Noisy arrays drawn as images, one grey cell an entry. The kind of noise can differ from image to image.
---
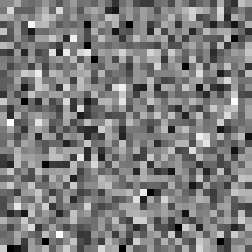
independent entries
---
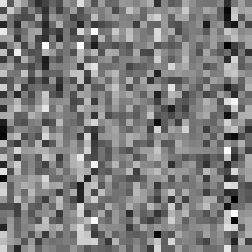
columns of uneven size
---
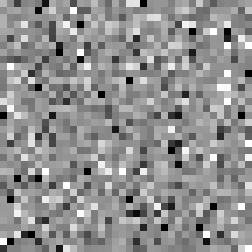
heavy tails
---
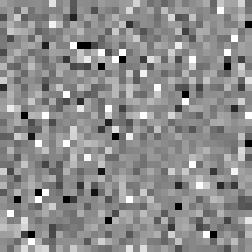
heavy tails
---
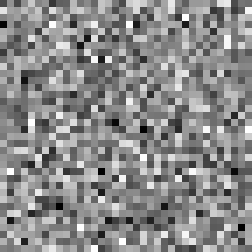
independent entries
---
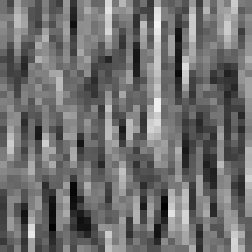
streaked along the columns
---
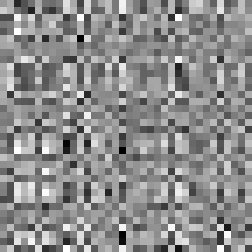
low rank plus noise
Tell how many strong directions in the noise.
one
